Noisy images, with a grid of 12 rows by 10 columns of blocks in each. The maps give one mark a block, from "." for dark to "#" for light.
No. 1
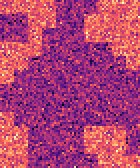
# # # # . . . # # #
. . # # . . # # # #
. . # . . . # # # #
# # # . . . . . # #
# # . . . . . . . #
# . . . . . . . . .
. . . . . . . . . .
. . . . . . . . . .
# . . . . . . . . .
# # . . . . # # # .
# # . . . . # # # .
# # . . . . . # # #
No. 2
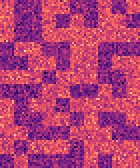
# . . # # . . # . #
# . . # . # . # # .
# . . # # # # # # #
. # # . . # # . . .
. . # # . # # . # #
# # # . # # # . . #
. . . # # . . # . #
# . # # . # # # # #
# . . # # . # . . #
# # . . . # # # . .
# . # # # . # # # #
. # . . . . # . # #
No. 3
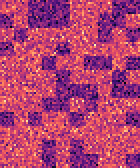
# # . . . # # # . .
. # . . . # # . . #
# . # # # # # . # .
. # # # . # # # # #
# # # . # # . . # .
# # # # . # # # . #
# # # # . . . # . .
# # # . . # . # # #
. # . # # . # # # .
# # # # # # # # # #
# # # . # . # # # #
# # # . # . . # # .
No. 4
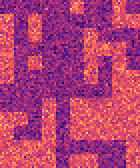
. . . . . # . . # .
# . # . . . . . # #
# . # . . . # . . .
# . . . . . # # # .
# . # . . . # . # .
# . . . . . # . # #
. . . . . . . . # #
. . . # . # # # # #
# # . # . # # # # #
# . . # . # # # # #
# # # # . . . . . #
# # # # . # # . . #
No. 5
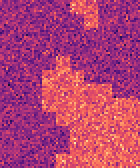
. . . . . # # . . .
. . . . . . # . . .
. . . . . . . . . .
. . . . . . . . . .
. . . . # . . . . .
. . . # # # . . . .
. . . # # # # # . .
. . . # # # # # # #
. . . . # # # # # #
. . . . . # # # # #
. . . . . # # # # #
. . . . # # # # # #
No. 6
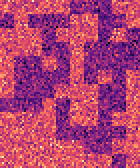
# # # # # . . . # #
. # . . . # # . . #
# # # . # # # . # .
# # # . . # . . . .
# . . # . # . . . .
# . . . . # . # . #
# . . . # # # . . #
. . . # . # # . . #
# # # # . # # . # #
# # # # . . . . . #
# # # # # # . . # #
# # # # # # # # . #
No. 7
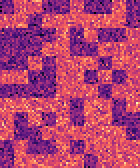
. # # . . # . . # .
# # . # # # # # # .
. . . . # . # . . #
. . . # # . . # # #
. . # . # # # . # #
# # . . # # . # . #
. . . . # # # . # #
# # # # # . # # . #
# . # . # . # # . .
# . . # # # # # # .
. # . . # . # # # #
. # # # # # . # # #
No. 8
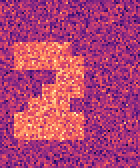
. . . . . . . . . .
. . . . . . . . . .
. . . . . . . . . .
. # # # # . . . . .
. # # # # # . . . .
. . . . # # . . . .
. . . # # # . . . .
. . # # # . . . . .
. # # # # # . . . .
. # # # # # . . . .
. . . . . . . . . .
. . . . . . . . . .
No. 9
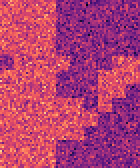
# # # # . . . . . .
# # # # . . . . . .
# # # # . . . . . .
# # # # . . . . . .
. # # # # . . . # #
# # # # . . . # # #
# # # # . . . # # .
# # # # # # . # . .
# # # # # # # . . .
# # # # # # . . . .
# # # # . . . . . .
# # # # . . . . . .
